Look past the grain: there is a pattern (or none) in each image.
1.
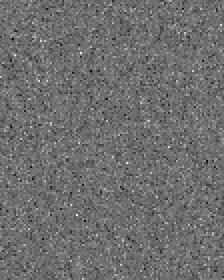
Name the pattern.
only noise
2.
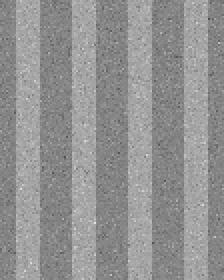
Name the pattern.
vertical stripes
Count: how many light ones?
4
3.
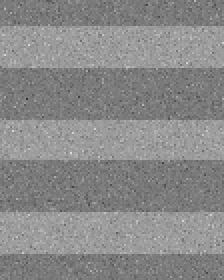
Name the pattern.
horizontal stripes
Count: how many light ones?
3
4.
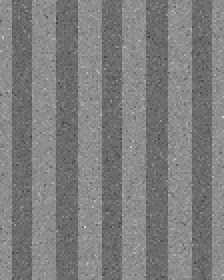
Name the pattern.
vertical stripes
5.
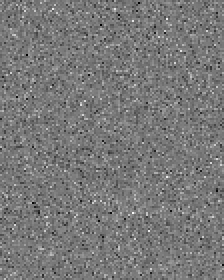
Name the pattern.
only noise
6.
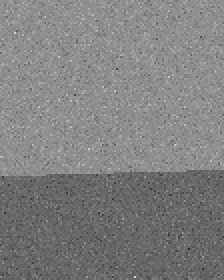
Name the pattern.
a sharp edge
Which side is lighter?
top
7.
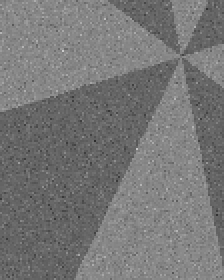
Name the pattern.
spokes from one point
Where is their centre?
top right
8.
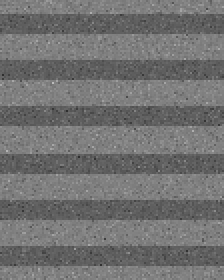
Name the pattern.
horizontal stripes
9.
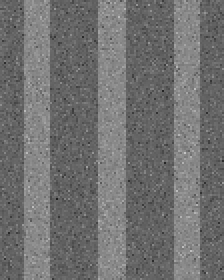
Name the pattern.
vertical stripes
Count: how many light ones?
3
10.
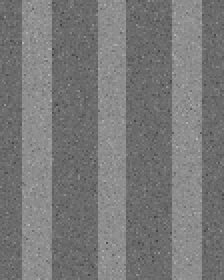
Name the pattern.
vertical stripes
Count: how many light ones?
3
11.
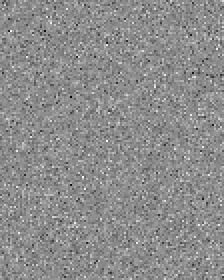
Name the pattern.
only noise
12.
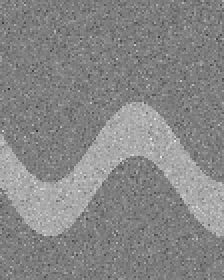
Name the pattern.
a wavy band
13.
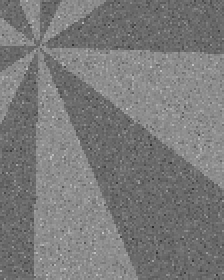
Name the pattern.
spokes from one point
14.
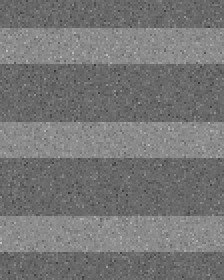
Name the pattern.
horizontal stripes
